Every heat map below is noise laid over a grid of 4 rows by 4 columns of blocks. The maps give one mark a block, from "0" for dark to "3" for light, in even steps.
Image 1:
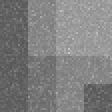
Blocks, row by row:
0233
0233
0122
0120
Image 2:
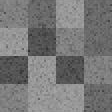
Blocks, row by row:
2131
3021
0302
2331
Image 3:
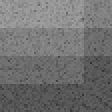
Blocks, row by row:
3332
2221
1110
0000
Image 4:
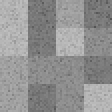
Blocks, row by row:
3020
3031
2110
2013
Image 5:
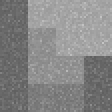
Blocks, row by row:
0333
0233
0220
0110
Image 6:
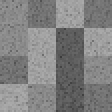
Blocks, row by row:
2131
2303
1302
3201
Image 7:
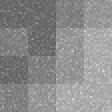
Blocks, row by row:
0012
1023
0123
1233
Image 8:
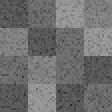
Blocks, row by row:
0132
2013
1210
0301
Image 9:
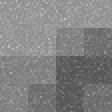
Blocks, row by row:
3333
3321
2200
2101
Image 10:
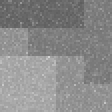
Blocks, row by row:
0001
2111
3321
3322
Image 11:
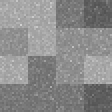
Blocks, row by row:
3310
2322
3123
1110
